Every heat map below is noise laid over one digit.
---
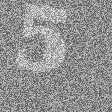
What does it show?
light 5
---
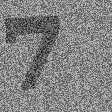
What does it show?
dark 7
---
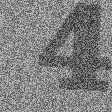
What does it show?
dark 4
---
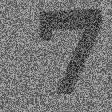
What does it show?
dark 7
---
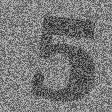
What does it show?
dark 5
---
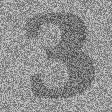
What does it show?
dark 3
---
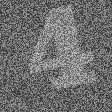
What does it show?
light 4
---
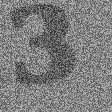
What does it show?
dark 3
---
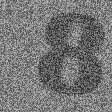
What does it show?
dark 8
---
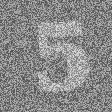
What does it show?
light 5
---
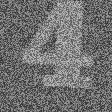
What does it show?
light 4
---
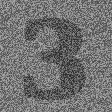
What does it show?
dark 3
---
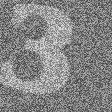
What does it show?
light 3
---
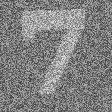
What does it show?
light 7
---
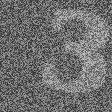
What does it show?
light 3
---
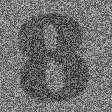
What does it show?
dark 8
